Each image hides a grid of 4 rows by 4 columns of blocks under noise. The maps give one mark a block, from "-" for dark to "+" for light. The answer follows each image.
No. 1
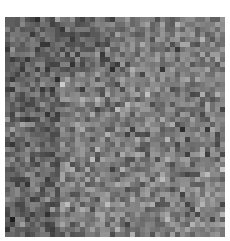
--++
-+++
-+++
-+++
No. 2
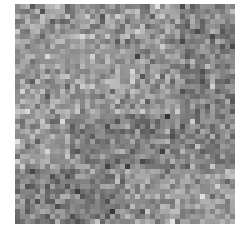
+++-
+++-
+---
--++
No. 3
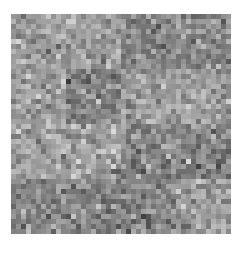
++--
+-++
++--
---+
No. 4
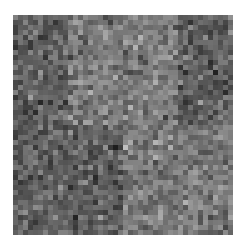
-++-
-++-
--++
--++
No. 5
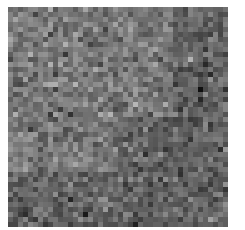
+++-
+++-
++--
----
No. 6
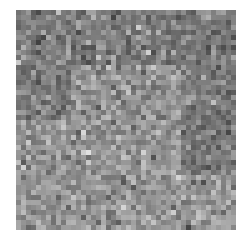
----
-++-
+++-
++++
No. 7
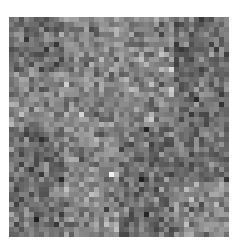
-++-
+++-
-+--
-+-+
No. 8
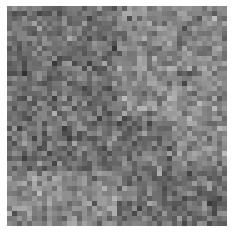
--++
--++
---+
++--
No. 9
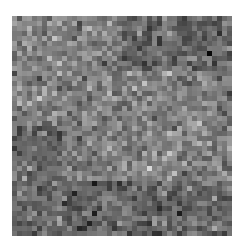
++--
++++
-+++
----
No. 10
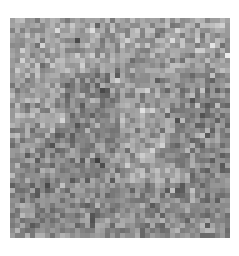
++++
+-+-
--+-
----
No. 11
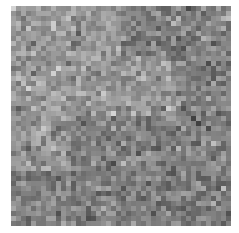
++--
+++-
+---
----
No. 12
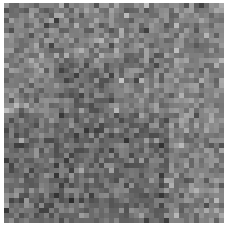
++++
+-++
---+
---+
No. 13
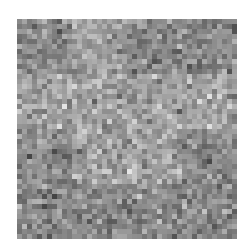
-+--
++++
-++-
----
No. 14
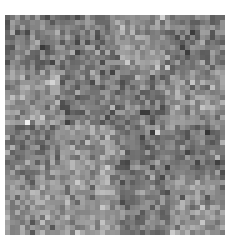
--+-
+--+
-+--
++-+
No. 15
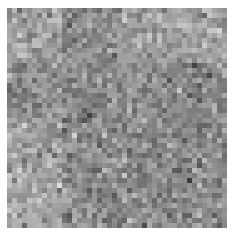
+-++
----
+---
+---
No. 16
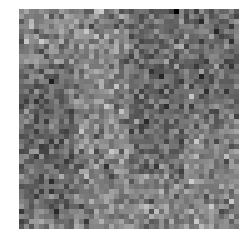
++--
-+--
-+-+
-+++
